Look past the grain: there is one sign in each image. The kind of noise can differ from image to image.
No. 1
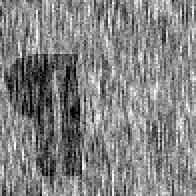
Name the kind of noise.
streaked along the columns
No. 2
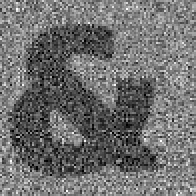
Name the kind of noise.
low rank plus noise
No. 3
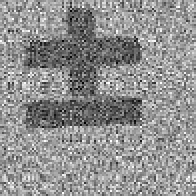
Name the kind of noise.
low rank plus noise
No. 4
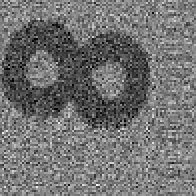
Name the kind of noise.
low rank plus noise
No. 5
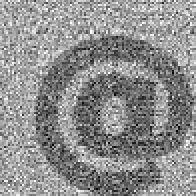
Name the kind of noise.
low rank plus noise
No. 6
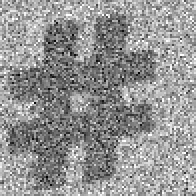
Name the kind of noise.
independent entries
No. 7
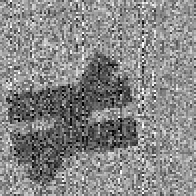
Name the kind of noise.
columns of uneven size
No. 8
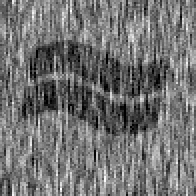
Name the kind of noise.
streaked along the columns
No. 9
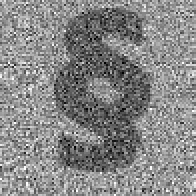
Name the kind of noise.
low rank plus noise
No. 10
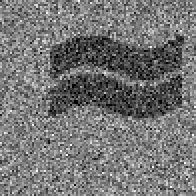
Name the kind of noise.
independent entries
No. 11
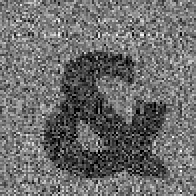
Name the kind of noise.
low rank plus noise
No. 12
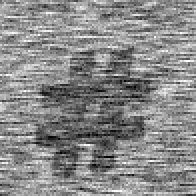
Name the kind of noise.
streaked along the rows
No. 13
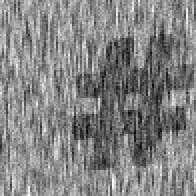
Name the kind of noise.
streaked along the columns
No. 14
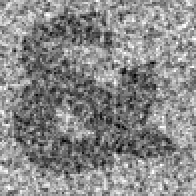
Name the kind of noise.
blotchy
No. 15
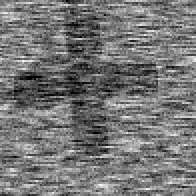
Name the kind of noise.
streaked along the rows
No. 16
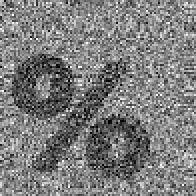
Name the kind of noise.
low rank plus noise
